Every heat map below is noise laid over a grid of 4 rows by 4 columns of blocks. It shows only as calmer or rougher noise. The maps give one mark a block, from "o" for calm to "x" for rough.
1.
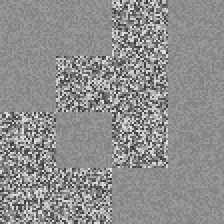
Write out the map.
o o x o
o x x o
x o x o
x x o o
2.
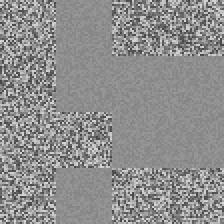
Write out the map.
x o x x
x o o o
x x o o
x o x x
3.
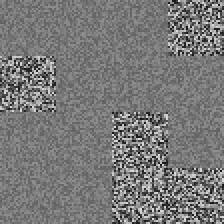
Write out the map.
o o o x
x o o o
o o x o
o o x x
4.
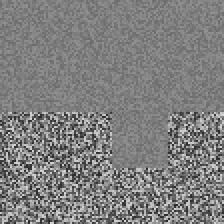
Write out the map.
o o o o
o o o o
x x o x
x x x x
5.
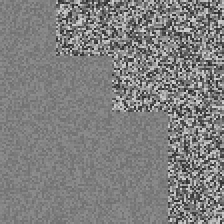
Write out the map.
o x x x
o o x x
o o o x
o o o x
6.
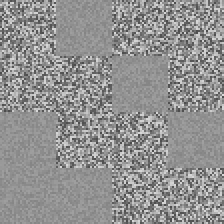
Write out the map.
x o x x
x x o x
o x x o
o o x x
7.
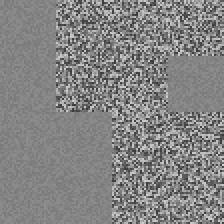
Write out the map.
o x x x
o x x o
o o x x
o o x x
